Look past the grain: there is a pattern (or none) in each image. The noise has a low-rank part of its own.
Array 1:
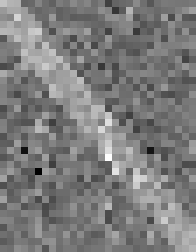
a diagonal band
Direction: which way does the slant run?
top left to bottom right
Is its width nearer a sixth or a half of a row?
a sixth
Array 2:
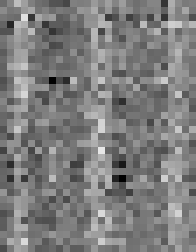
bands of columns
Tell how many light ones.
3
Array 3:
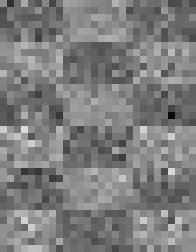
a checkerboard
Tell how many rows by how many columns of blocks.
6 by 3
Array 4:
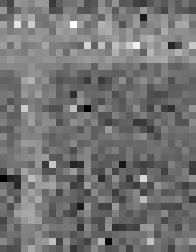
bands of rows crossing bands of columns
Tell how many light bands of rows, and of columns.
1 and 1
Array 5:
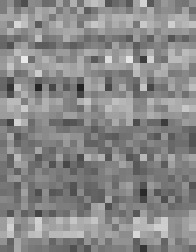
bands of rows
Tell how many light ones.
4
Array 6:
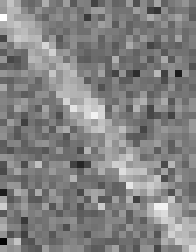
a diagonal band
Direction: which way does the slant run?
top left to bottom right
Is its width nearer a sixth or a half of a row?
a sixth
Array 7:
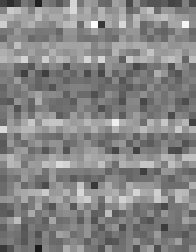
bands of rows
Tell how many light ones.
5
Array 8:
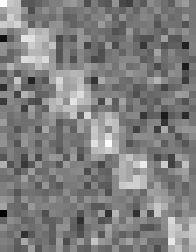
blocks along the diagonal
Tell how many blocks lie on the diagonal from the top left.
7
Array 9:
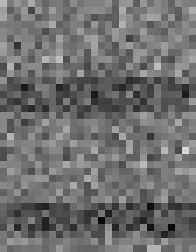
bands of rows
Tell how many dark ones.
2
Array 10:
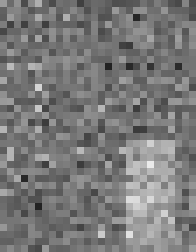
one block
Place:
bottom right
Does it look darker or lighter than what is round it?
lighter
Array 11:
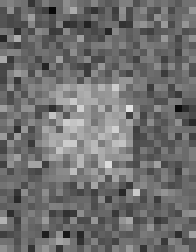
one block
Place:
centre
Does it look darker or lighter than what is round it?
lighter
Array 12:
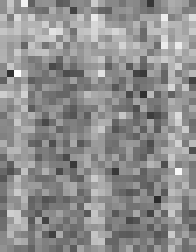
bands of rows crossing bands of columns
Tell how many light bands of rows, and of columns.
1 and 3
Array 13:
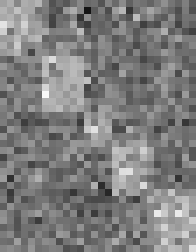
blocks along the diagonal
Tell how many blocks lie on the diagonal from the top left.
5
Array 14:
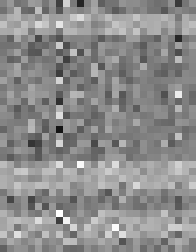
bands of rows
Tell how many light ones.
3
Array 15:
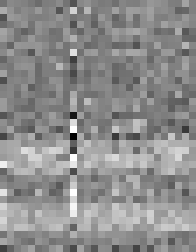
bands of rows
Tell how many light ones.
2
